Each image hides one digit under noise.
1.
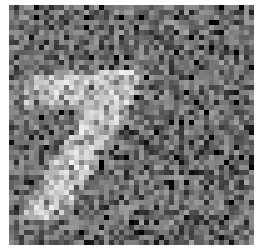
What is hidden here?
light 7
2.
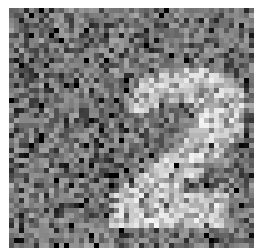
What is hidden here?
light 2
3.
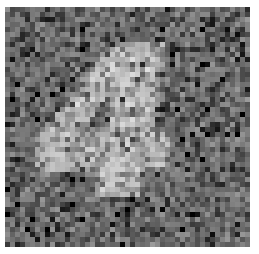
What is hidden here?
light 4
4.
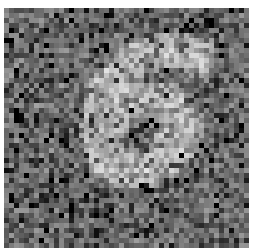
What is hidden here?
light 6
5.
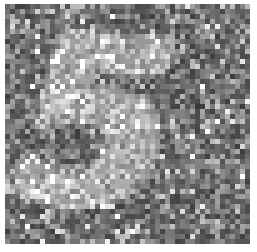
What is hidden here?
light 5
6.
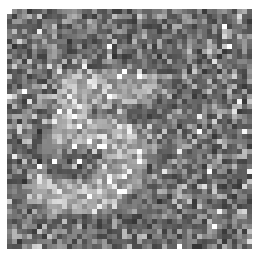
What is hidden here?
light 5
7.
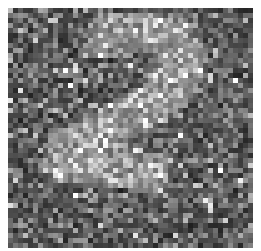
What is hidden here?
light 2
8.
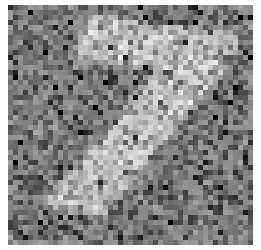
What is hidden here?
light 7
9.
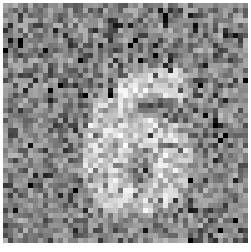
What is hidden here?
light 6
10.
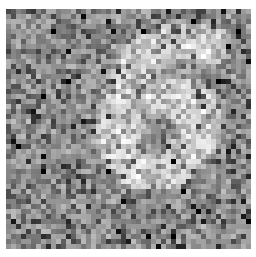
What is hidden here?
light 6
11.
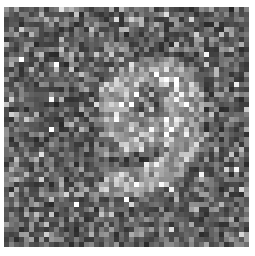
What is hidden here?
light 9
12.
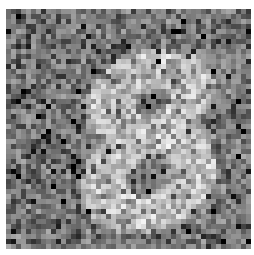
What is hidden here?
light 8
